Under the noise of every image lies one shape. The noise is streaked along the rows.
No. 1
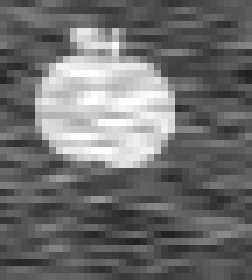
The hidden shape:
apple
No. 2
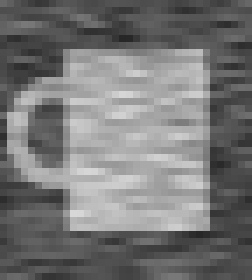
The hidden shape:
cup
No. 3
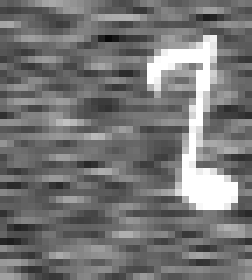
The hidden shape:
musical note
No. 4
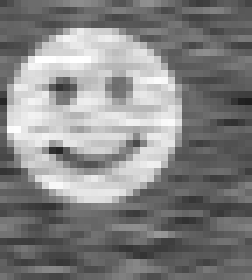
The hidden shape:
smiling face
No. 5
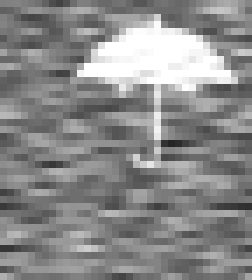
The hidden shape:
umbrella
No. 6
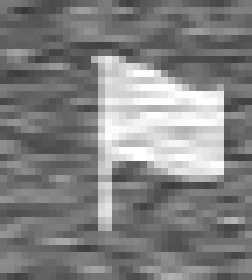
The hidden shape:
flag
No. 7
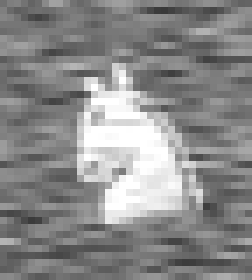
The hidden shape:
chess knight
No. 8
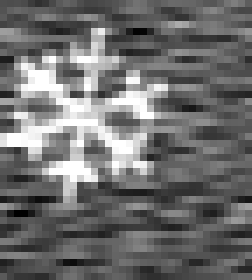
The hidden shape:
snowflake
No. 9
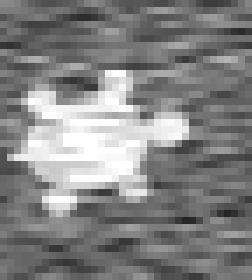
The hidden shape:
turtle
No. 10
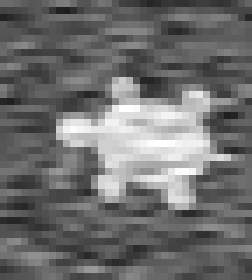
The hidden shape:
turtle
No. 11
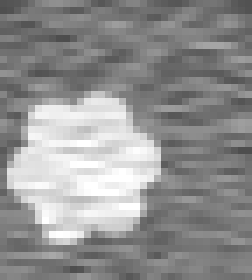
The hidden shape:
flower
